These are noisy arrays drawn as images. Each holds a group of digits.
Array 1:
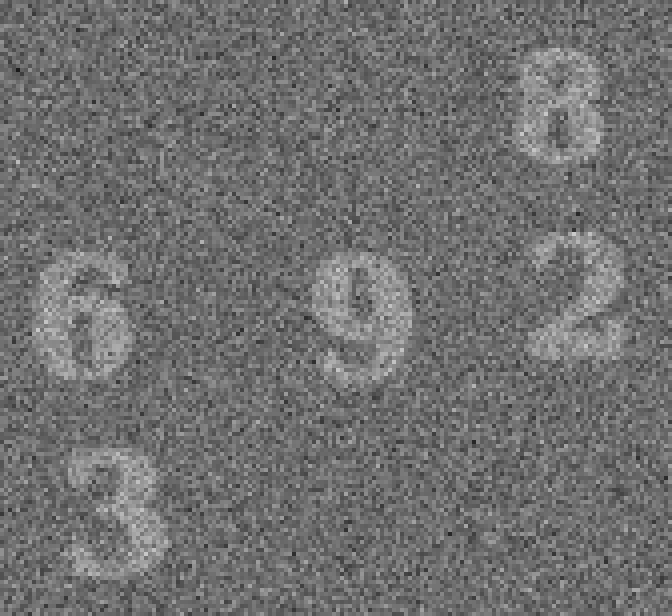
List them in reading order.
top right: 8; middle left: 6; centre: 9; middle right: 2; bottom left: 3
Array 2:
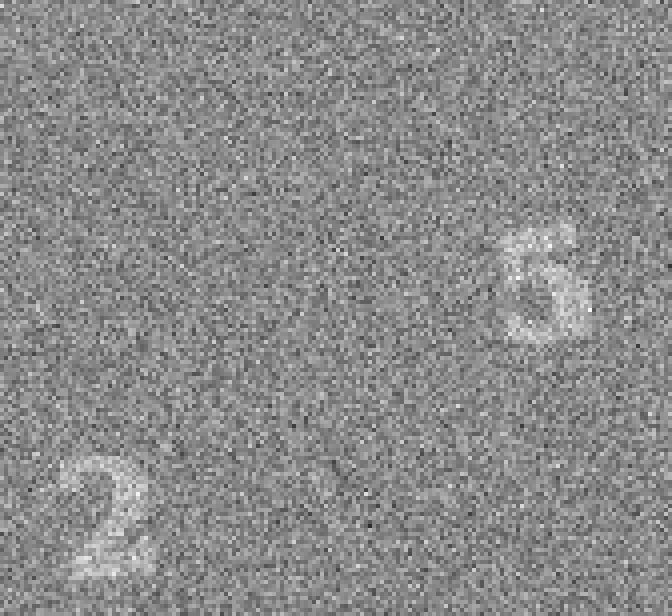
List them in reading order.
middle right: 5; bottom left: 2
